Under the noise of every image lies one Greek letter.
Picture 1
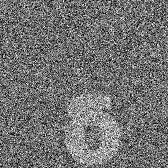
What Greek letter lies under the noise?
delta
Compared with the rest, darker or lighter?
lighter
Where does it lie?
bottom middle
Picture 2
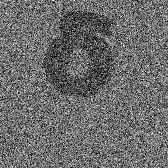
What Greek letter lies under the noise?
delta
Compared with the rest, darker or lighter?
darker
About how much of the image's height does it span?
half
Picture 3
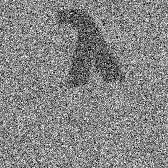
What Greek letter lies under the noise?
lambda
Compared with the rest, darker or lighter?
darker
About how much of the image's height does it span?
half
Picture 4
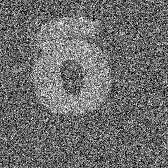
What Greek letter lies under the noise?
delta
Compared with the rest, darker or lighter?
lighter
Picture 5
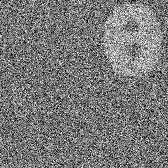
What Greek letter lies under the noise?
theta
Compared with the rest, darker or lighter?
lighter
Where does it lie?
top right
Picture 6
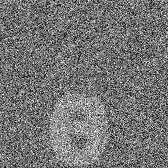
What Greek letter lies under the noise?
theta
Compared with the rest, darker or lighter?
lighter
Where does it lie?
bottom middle
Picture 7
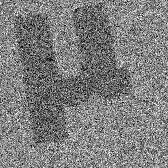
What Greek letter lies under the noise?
mu
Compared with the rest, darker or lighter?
darker
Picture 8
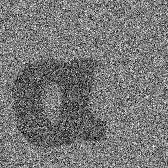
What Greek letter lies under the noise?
alpha
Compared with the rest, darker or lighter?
darker
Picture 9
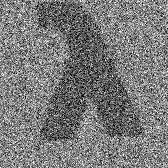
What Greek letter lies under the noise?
lambda
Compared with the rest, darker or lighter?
darker
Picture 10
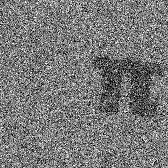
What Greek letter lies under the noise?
pi
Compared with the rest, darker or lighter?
darker
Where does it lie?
middle right
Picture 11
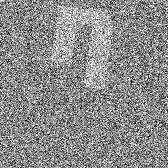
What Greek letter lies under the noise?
eta
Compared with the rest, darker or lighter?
lighter
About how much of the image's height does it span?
half
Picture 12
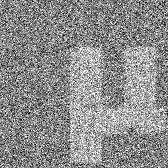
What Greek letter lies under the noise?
mu
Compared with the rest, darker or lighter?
lighter
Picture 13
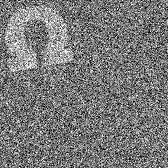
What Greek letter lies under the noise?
omega
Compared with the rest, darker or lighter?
lighter
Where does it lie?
top left
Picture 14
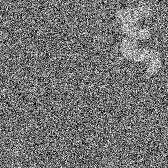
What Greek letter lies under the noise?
xi
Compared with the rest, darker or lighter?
lighter
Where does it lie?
top right
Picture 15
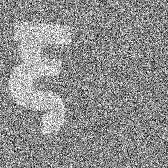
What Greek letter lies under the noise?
xi
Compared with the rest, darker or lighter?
lighter
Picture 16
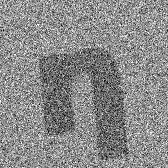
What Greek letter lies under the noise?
eta
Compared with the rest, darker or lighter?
darker
